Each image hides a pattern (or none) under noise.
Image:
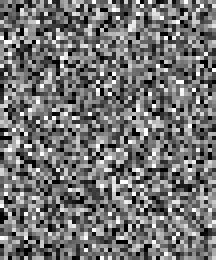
only noise
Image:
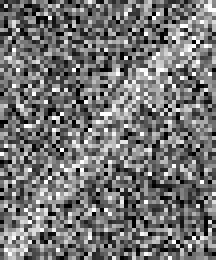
a diagonal band
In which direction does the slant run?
bottom left to top right
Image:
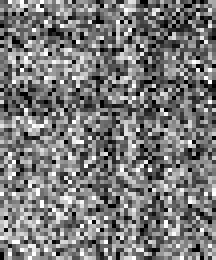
bands of rows crossing bands of columns
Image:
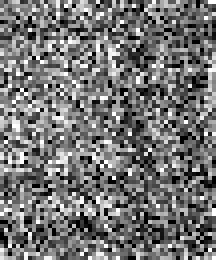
bands of rows crossing bands of columns
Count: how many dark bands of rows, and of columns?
3 and 2
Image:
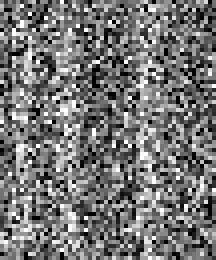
bands of columns
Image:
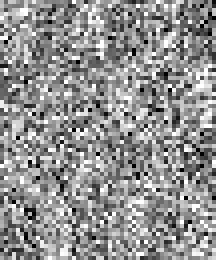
a checkerboard
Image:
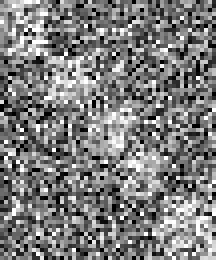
blocks along the diagonal
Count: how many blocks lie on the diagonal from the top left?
5
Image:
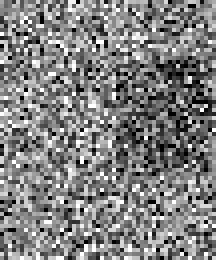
one block
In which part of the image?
middle right
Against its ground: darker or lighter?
darker
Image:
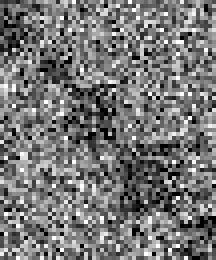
blocks along the diagonal
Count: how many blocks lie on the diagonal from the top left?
5
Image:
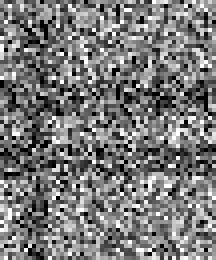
bands of rows crossing bands of columns
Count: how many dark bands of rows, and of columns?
2 and 1
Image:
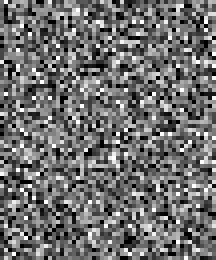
only noise
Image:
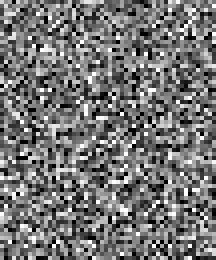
only noise
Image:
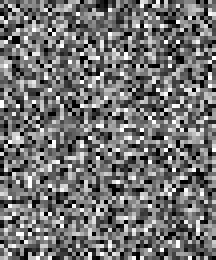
only noise
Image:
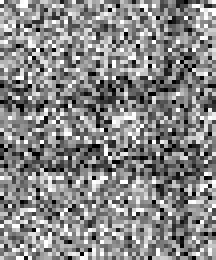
bands of rows crossing bands of columns
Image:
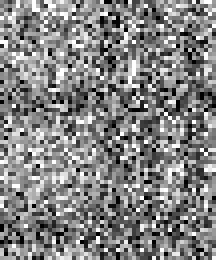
bands of rows crossing bands of columns
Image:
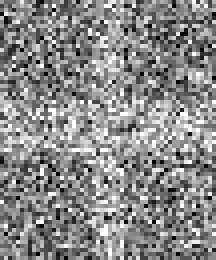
bands of rows crossing bands of columns
